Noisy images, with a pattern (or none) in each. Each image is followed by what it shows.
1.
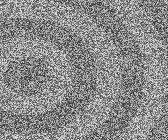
rings round one point
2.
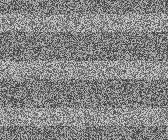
horizontal stripes
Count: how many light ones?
3
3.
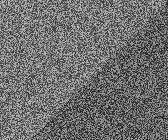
a sharp edge
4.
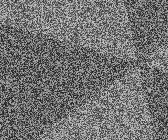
spokes from one point
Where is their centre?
middle right
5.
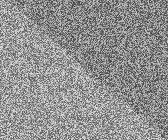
a sharp edge
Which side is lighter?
bottom left
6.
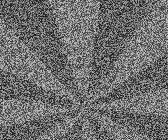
spokes from one point
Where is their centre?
bottom middle
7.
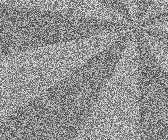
spokes from one point
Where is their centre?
top right
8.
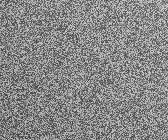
a smooth slope
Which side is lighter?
top right
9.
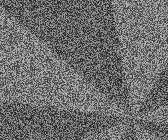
spokes from one point
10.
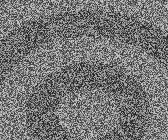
rings round one point
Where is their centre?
bottom middle
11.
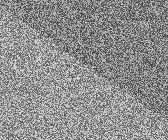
a sharp edge
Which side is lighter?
bottom left
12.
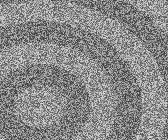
rings round one point
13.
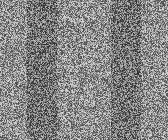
vertical stripes
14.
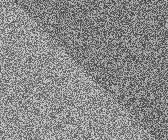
a sharp edge
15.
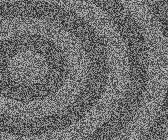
rings round one point
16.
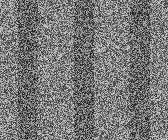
vertical stripes
